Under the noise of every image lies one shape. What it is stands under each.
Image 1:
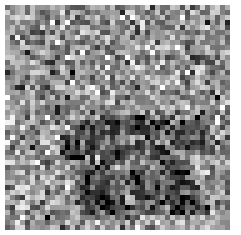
telephone
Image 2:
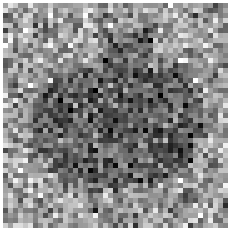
apple
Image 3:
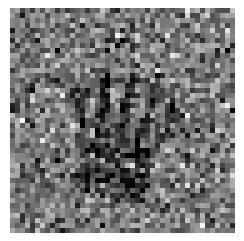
chess queen
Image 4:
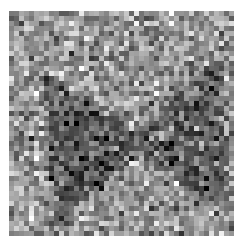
bow tie
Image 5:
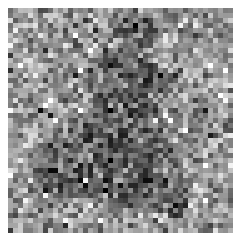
chess pawn
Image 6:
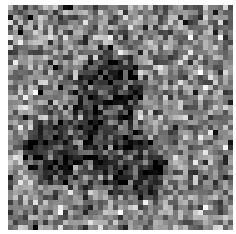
club
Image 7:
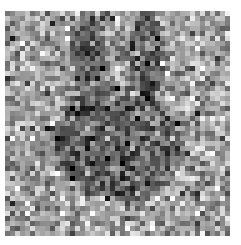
rabbit's head
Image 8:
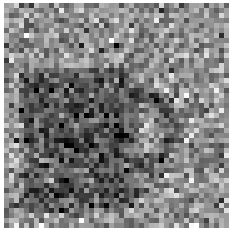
cup
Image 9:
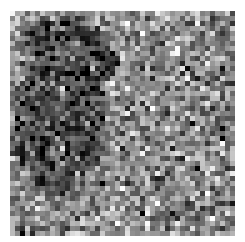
footprint
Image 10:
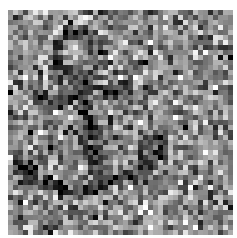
anchor
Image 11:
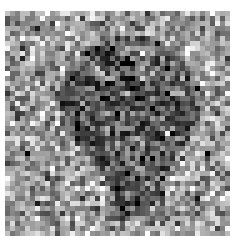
light bulb
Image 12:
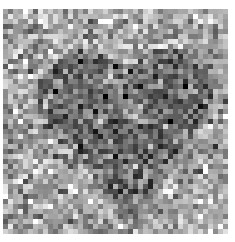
heart
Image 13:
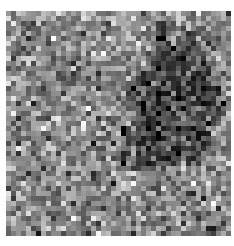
chess knight
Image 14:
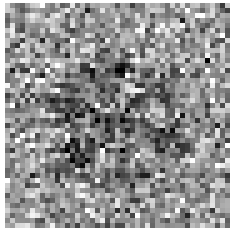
snowflake
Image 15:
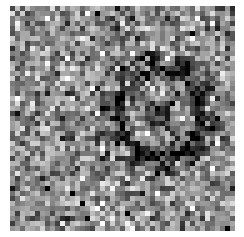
gear
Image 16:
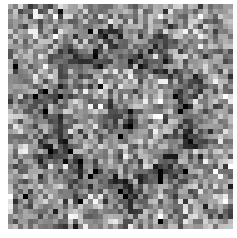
gear
